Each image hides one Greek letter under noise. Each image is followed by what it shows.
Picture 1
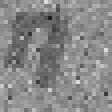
eta
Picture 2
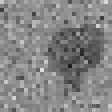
phi
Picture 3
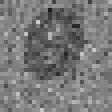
theta
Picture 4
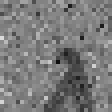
lambda
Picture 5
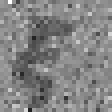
xi
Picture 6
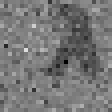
lambda
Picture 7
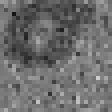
sigma
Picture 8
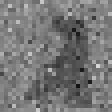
lambda
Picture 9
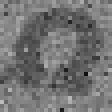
omega
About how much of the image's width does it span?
nearly all
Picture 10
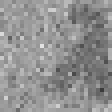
lambda
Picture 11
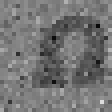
omega
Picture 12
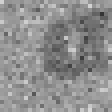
alpha
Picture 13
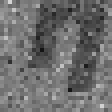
eta
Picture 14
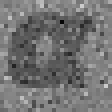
alpha
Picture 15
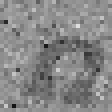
omega
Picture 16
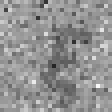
xi
